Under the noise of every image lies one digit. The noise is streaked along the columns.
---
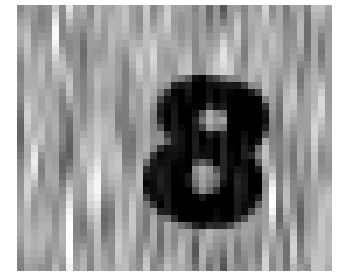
8
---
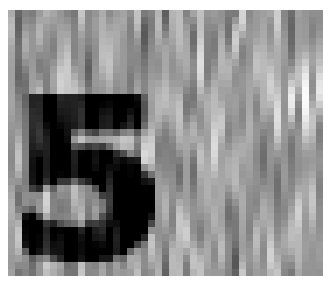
5
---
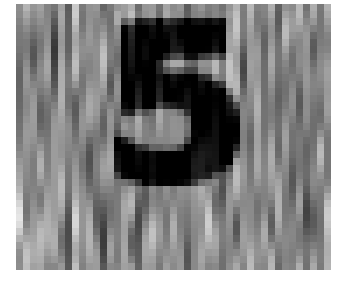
5
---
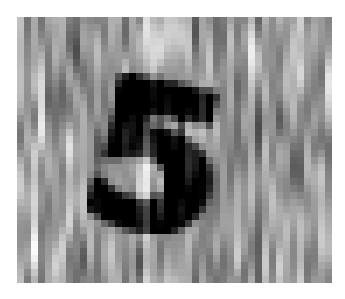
5
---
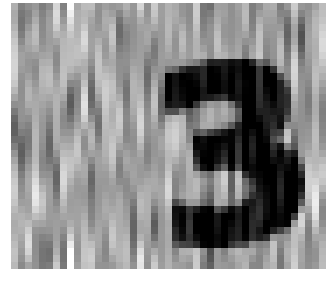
3
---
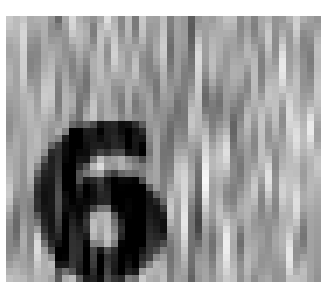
6
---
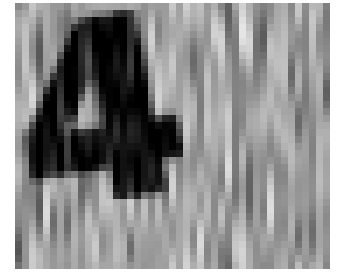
4
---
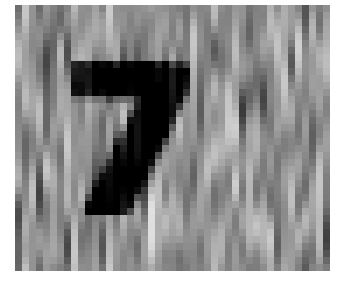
7
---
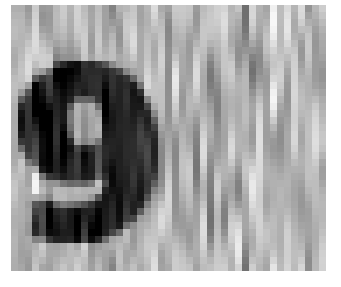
9
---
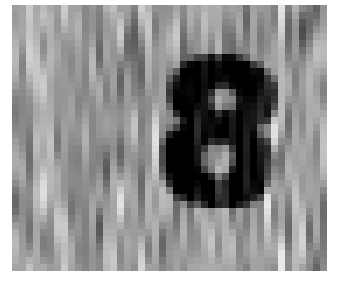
8
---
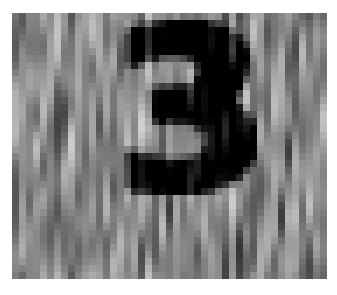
3
